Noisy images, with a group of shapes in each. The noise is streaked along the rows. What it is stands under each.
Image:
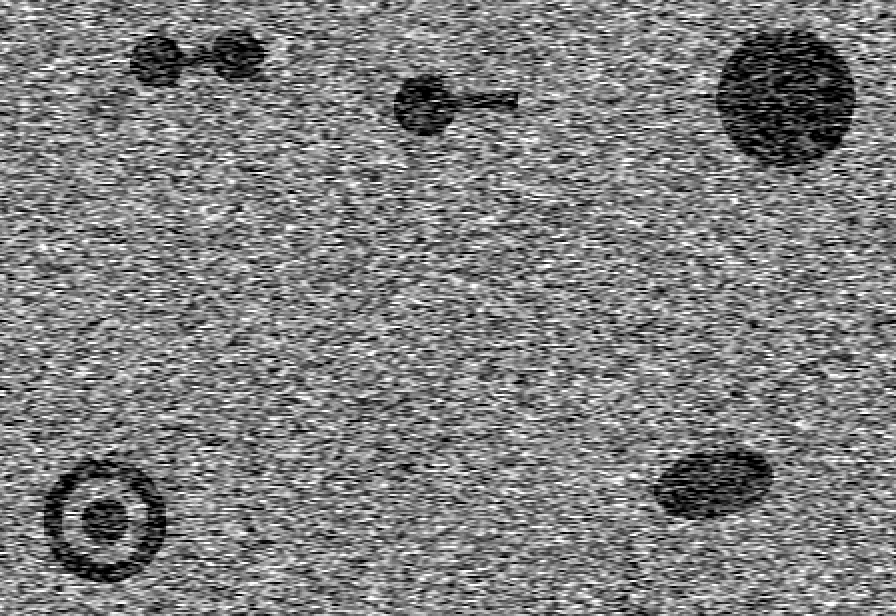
top left: dumbbell; top middle: lollipop; top right: disc; bottom left: bullseye; bottom right: ellipse
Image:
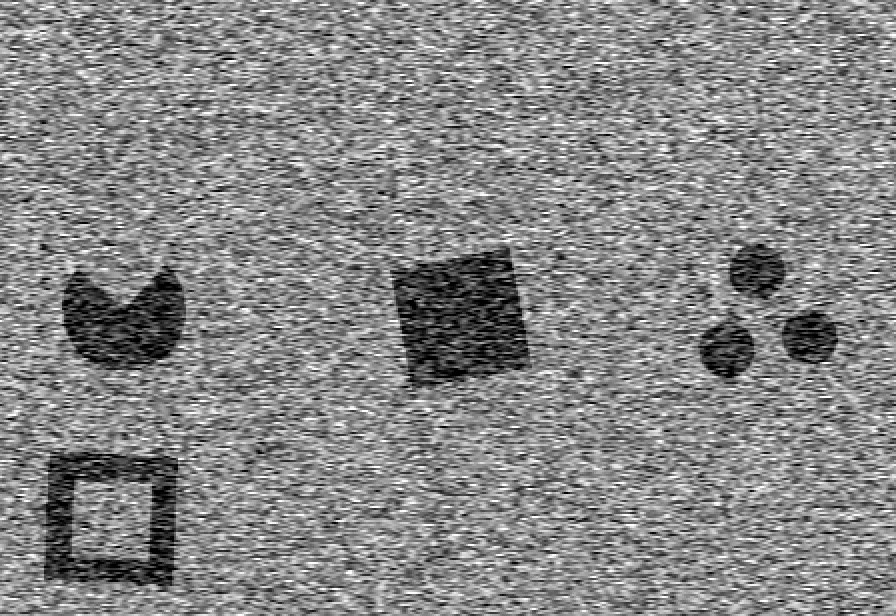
middle left: disc with a wedge cut out; centre: square; middle right: three dots; bottom left: square frame
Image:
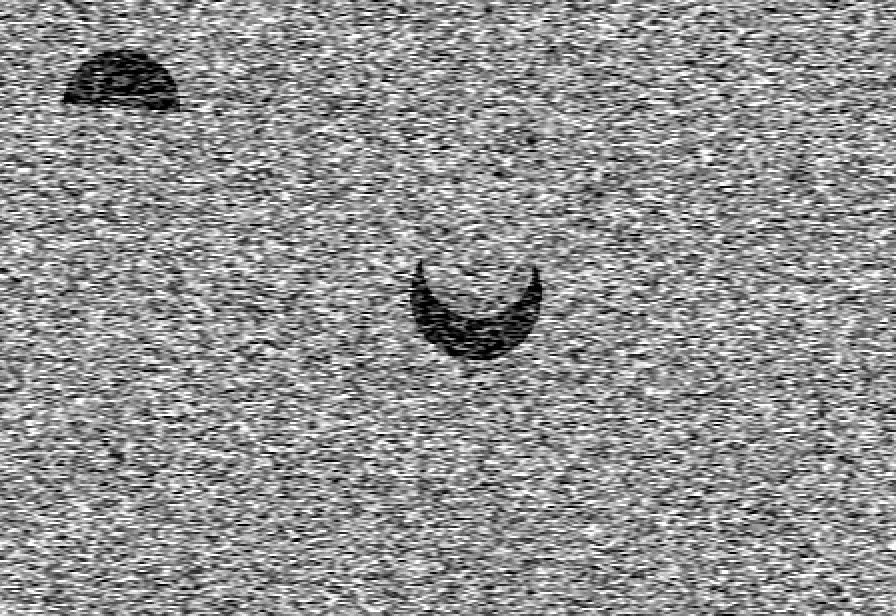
top left: half disc; centre: crescent
